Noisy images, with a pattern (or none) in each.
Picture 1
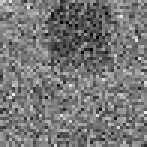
one block
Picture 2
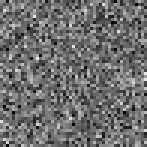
only noise
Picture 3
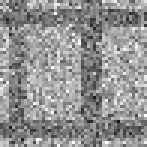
bands of rows crossing bands of columns
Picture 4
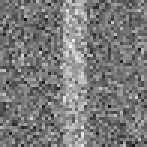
one band of columns
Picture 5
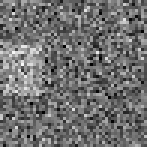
one block
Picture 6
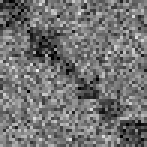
blocks along the diagonal
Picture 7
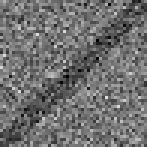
a diagonal band
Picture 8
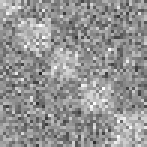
blocks along the diagonal
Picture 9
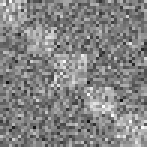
blocks along the diagonal
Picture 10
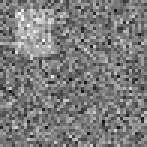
one block
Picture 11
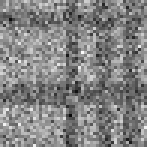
bands of rows crossing bands of columns
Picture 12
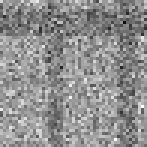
bands of rows crossing bands of columns
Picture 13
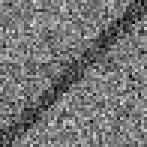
a diagonal band
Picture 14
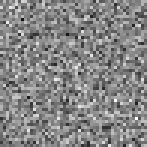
only noise
